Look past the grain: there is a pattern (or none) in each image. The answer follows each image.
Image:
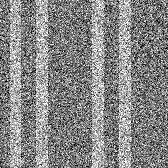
bands of columns
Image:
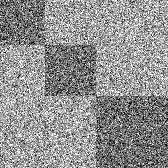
blocks along the diagonal
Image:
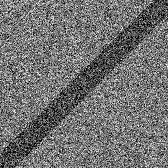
a diagonal band
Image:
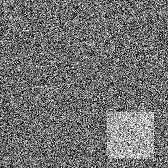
one block
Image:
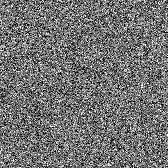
only noise
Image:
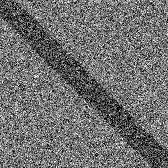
a diagonal band
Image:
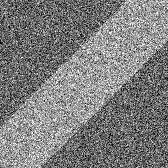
a diagonal band
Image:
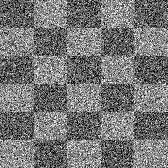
a checkerboard
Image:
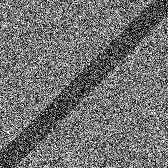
a diagonal band
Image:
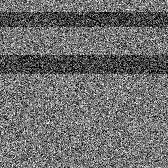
bands of rows
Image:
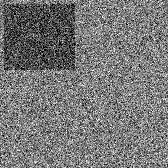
one block
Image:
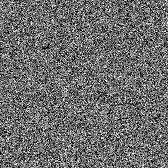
only noise
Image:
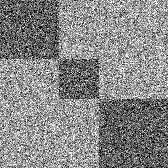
blocks along the diagonal
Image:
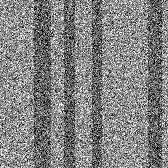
bands of columns
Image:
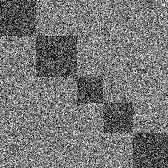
blocks along the diagonal
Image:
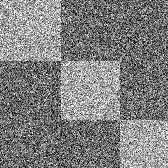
blocks along the diagonal
